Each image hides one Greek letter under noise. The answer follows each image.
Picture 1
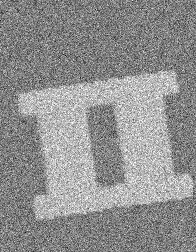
pi
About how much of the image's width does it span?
nearly all
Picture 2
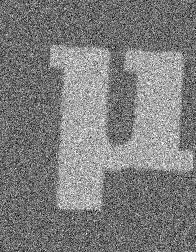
mu
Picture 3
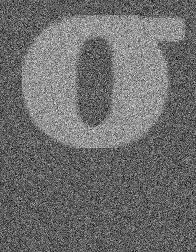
sigma
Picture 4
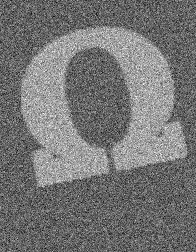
omega
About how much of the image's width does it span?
nearly all
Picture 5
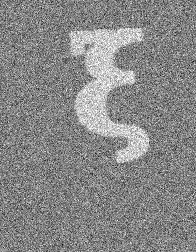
xi
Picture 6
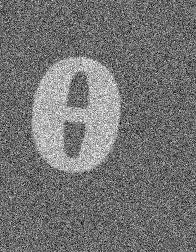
theta
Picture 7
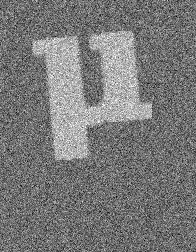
mu
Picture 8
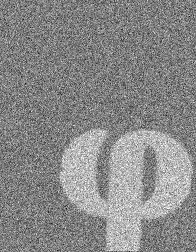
phi
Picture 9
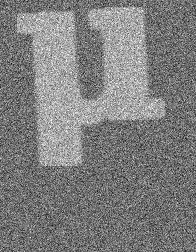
mu
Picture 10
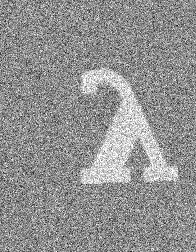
lambda
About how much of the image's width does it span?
half
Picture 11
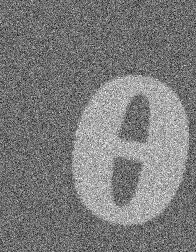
theta
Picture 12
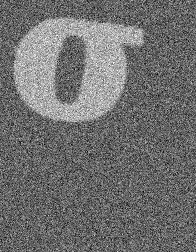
sigma
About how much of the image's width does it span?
two thirds
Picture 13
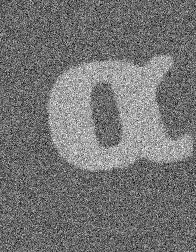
alpha
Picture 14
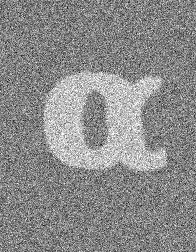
alpha
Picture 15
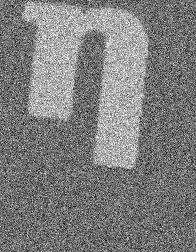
eta
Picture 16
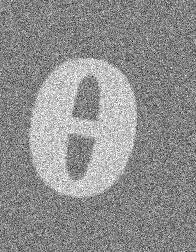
theta
